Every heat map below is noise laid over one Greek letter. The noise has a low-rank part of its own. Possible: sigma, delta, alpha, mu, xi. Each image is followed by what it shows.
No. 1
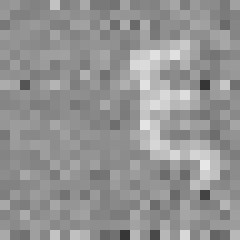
xi
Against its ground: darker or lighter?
lighter
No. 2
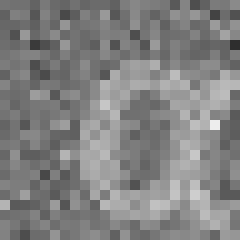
alpha
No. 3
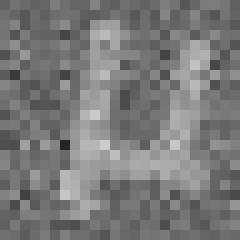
mu
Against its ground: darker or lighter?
lighter
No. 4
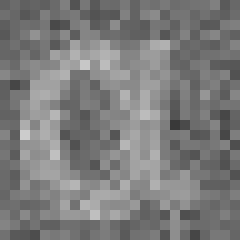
alpha
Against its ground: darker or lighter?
lighter
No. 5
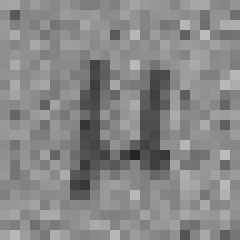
mu
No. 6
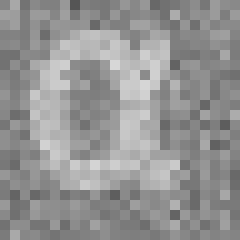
alpha
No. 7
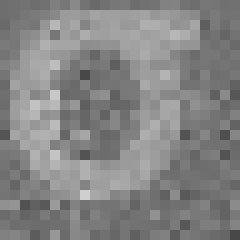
sigma
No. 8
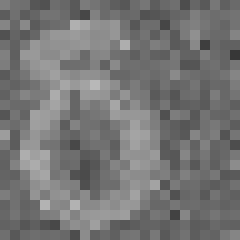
delta
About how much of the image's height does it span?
nearly all
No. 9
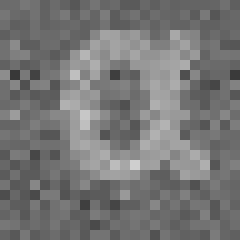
alpha
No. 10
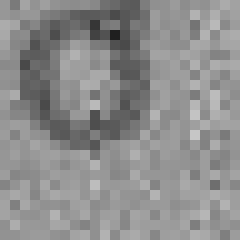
sigma
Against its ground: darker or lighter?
darker
